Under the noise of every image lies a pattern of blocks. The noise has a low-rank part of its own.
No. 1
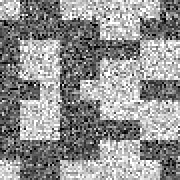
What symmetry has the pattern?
top and bottom mirror each other
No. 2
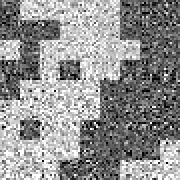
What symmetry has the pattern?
no symmetry
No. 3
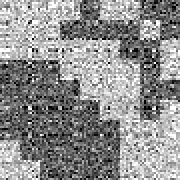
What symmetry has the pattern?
mirrored about the diagonal from the bottom left
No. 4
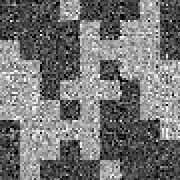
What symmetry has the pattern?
the same after a half turn
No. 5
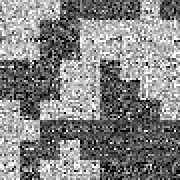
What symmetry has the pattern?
no symmetry
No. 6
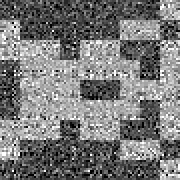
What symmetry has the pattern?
top and bottom mirror each other
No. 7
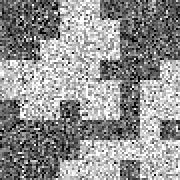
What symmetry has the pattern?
mirrored about the diagonal from the top left
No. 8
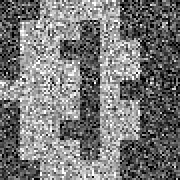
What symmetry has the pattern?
top and bottom mirror each other
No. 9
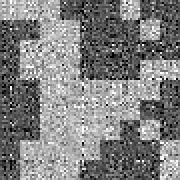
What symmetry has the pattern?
no symmetry
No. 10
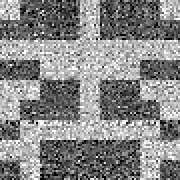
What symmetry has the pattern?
left and right mirror each other
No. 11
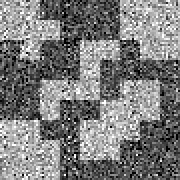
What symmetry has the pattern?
mirrored about the diagonal from the top left
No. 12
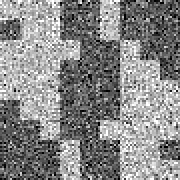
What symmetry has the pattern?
the same after a half turn
